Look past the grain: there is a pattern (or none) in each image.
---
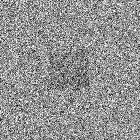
one block
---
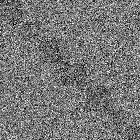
blocks along the diagonal
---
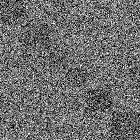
blocks along the diagonal
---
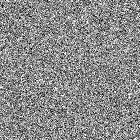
only noise
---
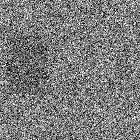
one block
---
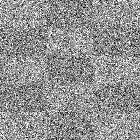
a checkerboard
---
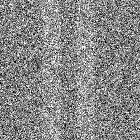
bands of columns
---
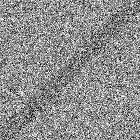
a diagonal band
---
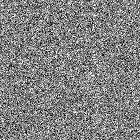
only noise
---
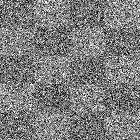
a checkerboard
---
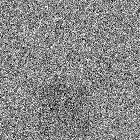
one block
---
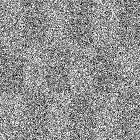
a checkerboard
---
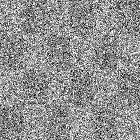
a checkerboard
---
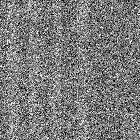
bands of columns
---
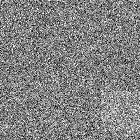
one block
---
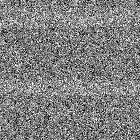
bands of rows
